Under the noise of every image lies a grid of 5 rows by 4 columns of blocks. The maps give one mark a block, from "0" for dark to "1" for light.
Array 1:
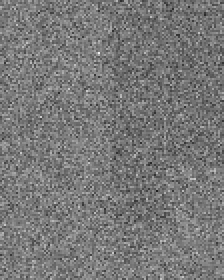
1100
1100
1100
1101
1111
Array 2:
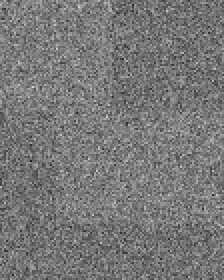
1100
1100
0111
0111
0000
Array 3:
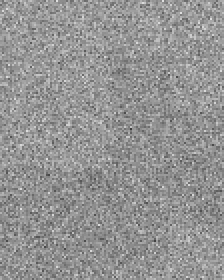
1111
1101
1100
0000
0001
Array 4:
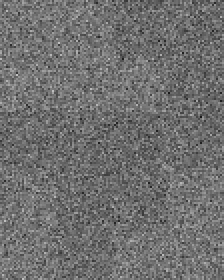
1100
1110
0000
1001
1011
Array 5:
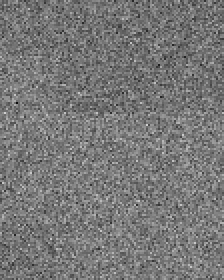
0000
1000
1111
1111
0111
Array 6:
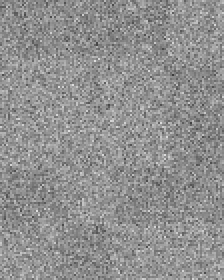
0001
1110
1110
0100
1011
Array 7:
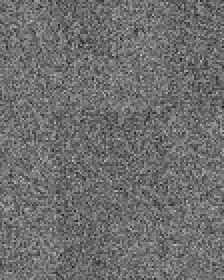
1010
1110
1001
1001
1011
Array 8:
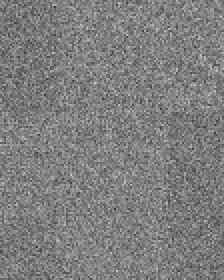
0111
0111
1110
1110
0110
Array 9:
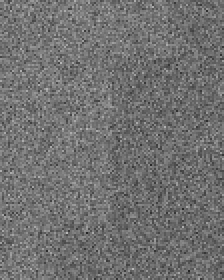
1110
1100
1100
1100
1000
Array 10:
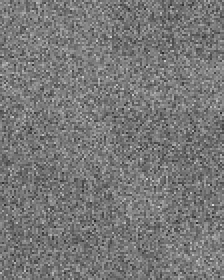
1100
1111
0100
0010
0001
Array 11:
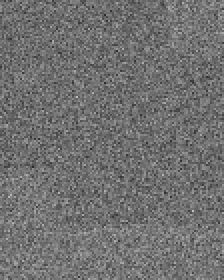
0001
0000
0000
1000
1111
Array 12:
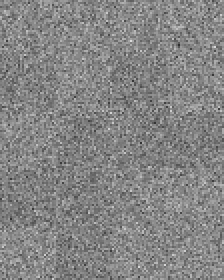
1111
0101
1000
0011
1011
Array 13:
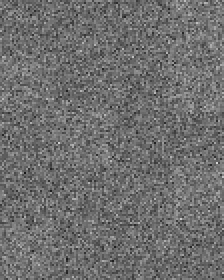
0001
1001
0100
0001
1000
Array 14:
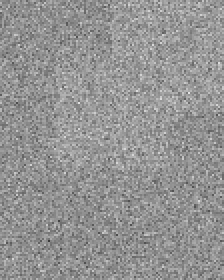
0011
0111
0110
0000
0000
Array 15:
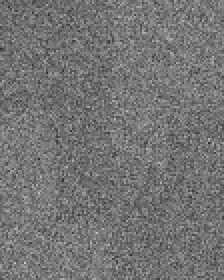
0011
0011
1010
1000
1100
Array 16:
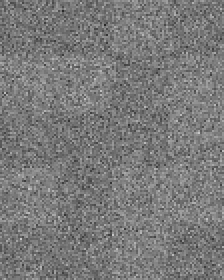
0010
1101
0001
1011
0010
